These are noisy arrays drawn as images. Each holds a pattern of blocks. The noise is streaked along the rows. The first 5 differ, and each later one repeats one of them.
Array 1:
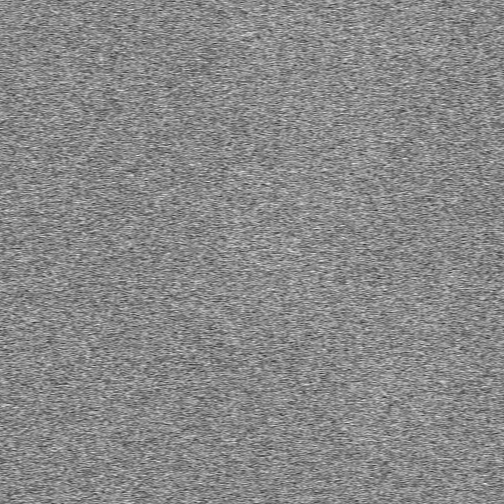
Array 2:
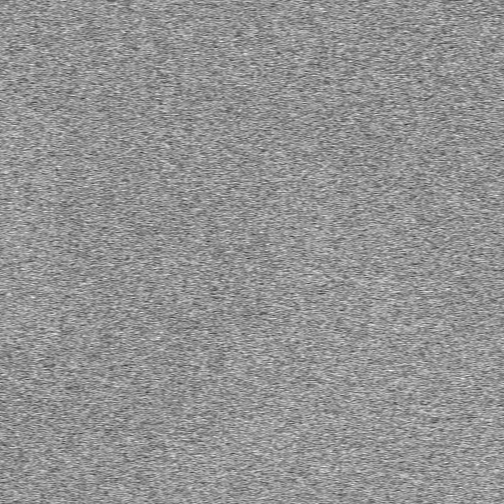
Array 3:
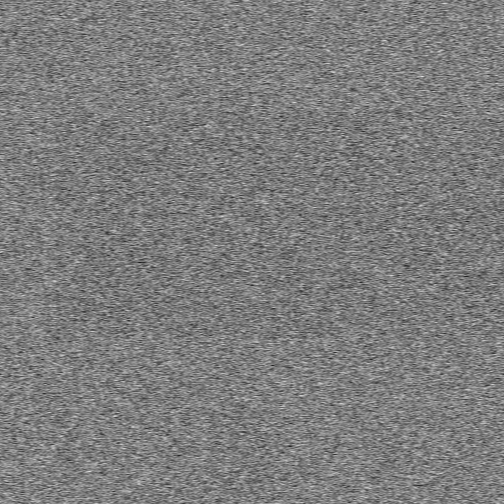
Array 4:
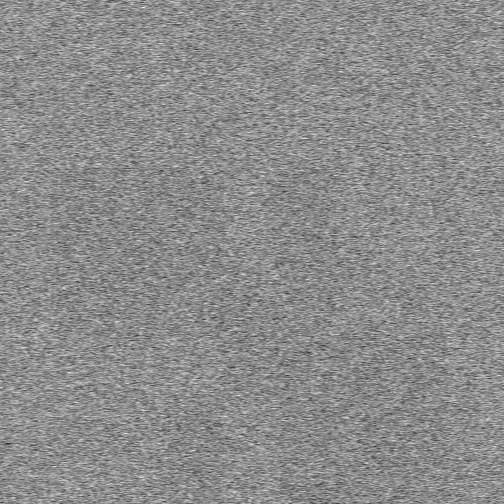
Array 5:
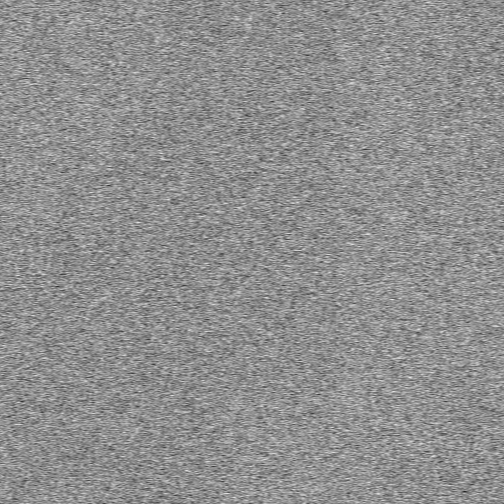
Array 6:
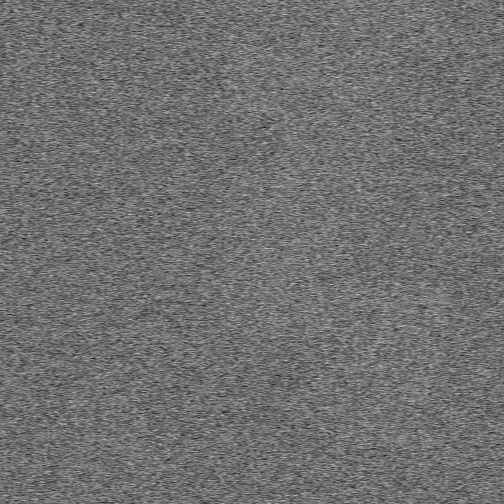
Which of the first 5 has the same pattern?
1
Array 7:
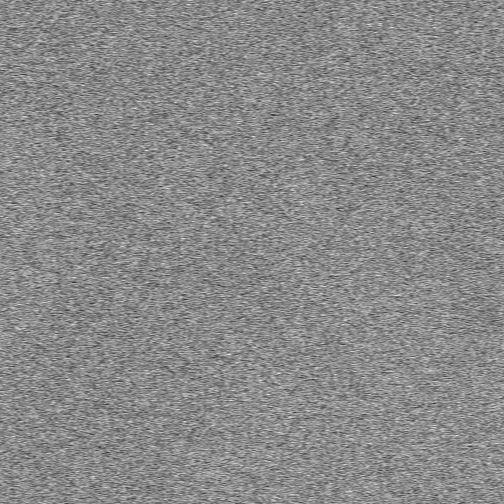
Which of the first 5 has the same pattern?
2
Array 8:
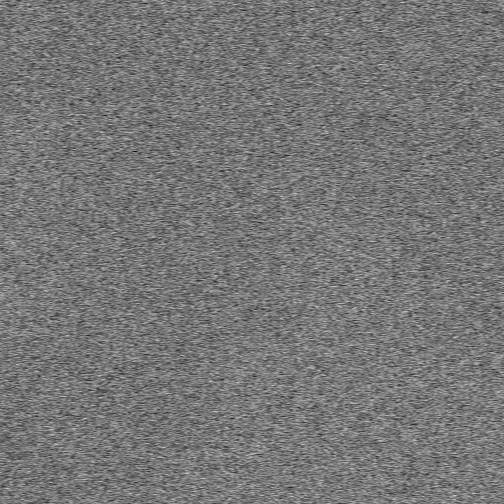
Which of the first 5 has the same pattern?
2
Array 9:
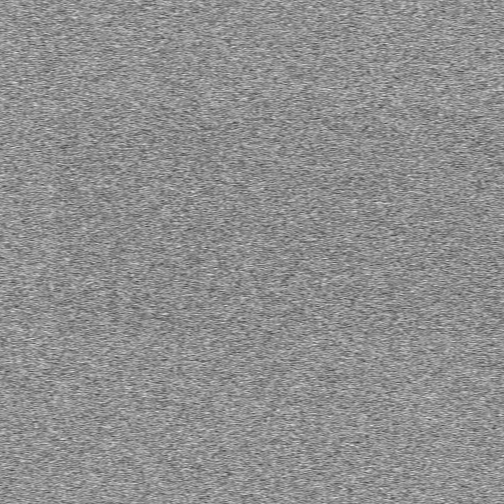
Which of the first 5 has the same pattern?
3
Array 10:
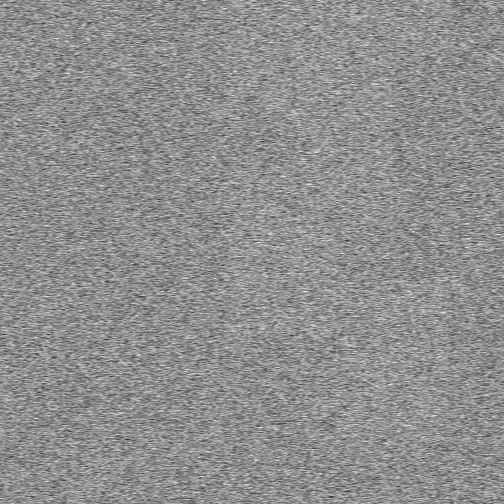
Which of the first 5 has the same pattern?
1
